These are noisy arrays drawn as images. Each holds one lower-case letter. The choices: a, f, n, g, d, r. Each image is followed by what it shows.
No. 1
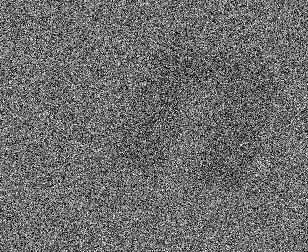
n
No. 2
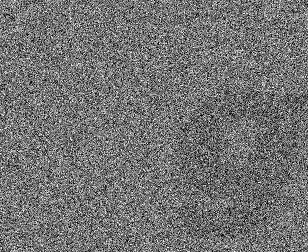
g
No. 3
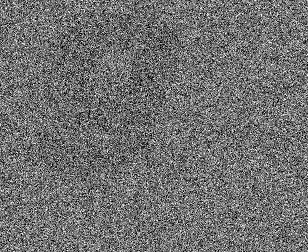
g
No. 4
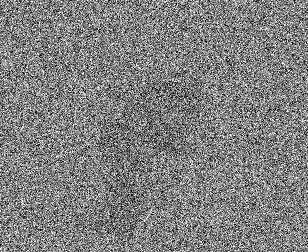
f
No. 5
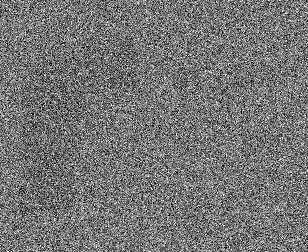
r
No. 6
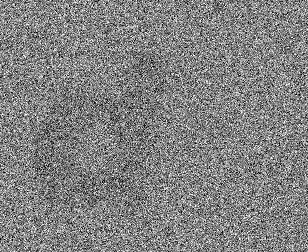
d
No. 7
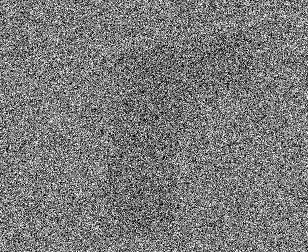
r
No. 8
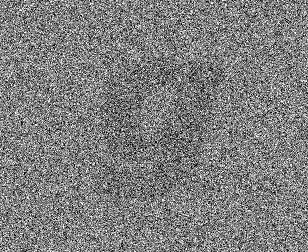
g
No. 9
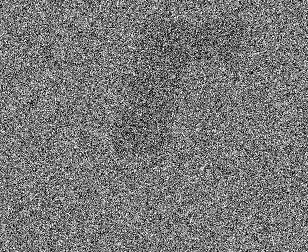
r
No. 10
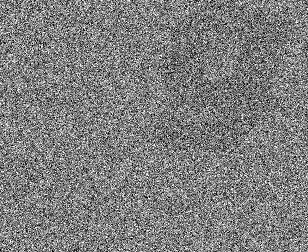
g
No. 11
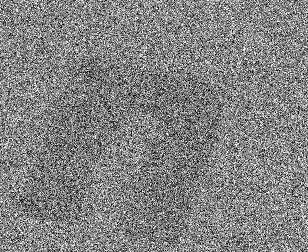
n
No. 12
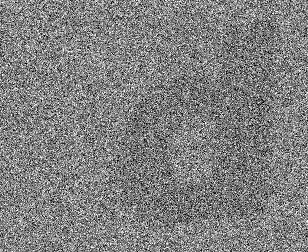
d
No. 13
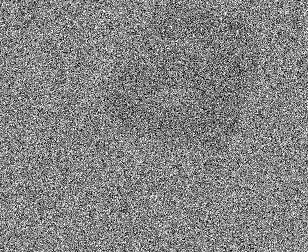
a
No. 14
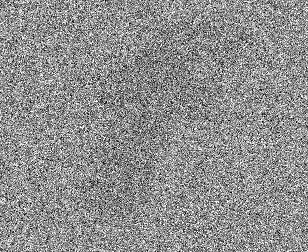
f
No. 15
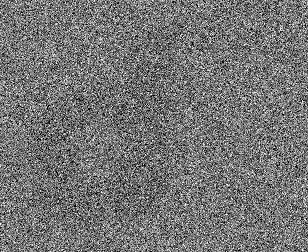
d
